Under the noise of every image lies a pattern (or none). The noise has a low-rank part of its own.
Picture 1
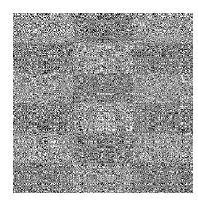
a checkerboard
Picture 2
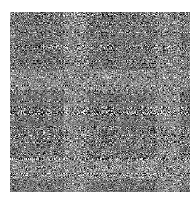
bands of rows crossing bands of columns
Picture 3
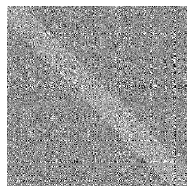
a diagonal band
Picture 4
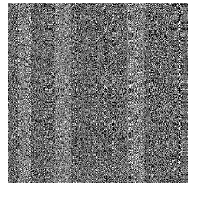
bands of columns
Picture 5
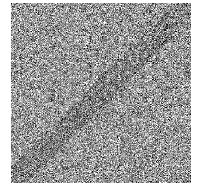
a diagonal band
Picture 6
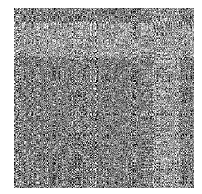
bands of rows crossing bands of columns
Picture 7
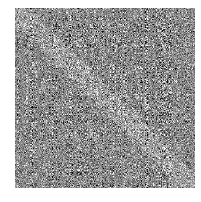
a diagonal band
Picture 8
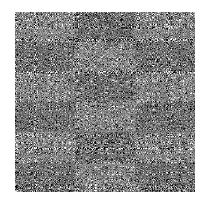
a checkerboard
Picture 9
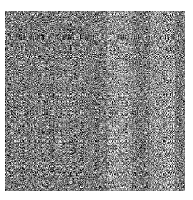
bands of columns
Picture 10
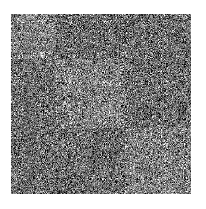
blocks along the diagonal
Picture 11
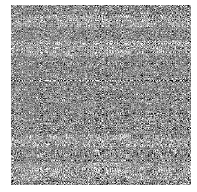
bands of rows
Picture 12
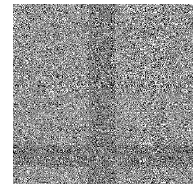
bands of rows crossing bands of columns
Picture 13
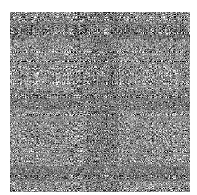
bands of rows crossing bands of columns
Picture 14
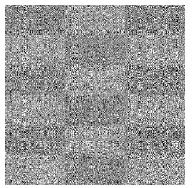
a checkerboard
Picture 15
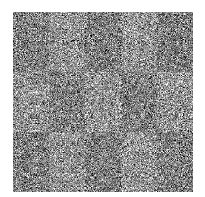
a checkerboard
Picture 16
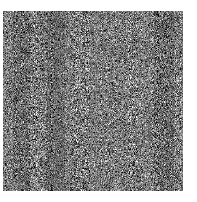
bands of columns
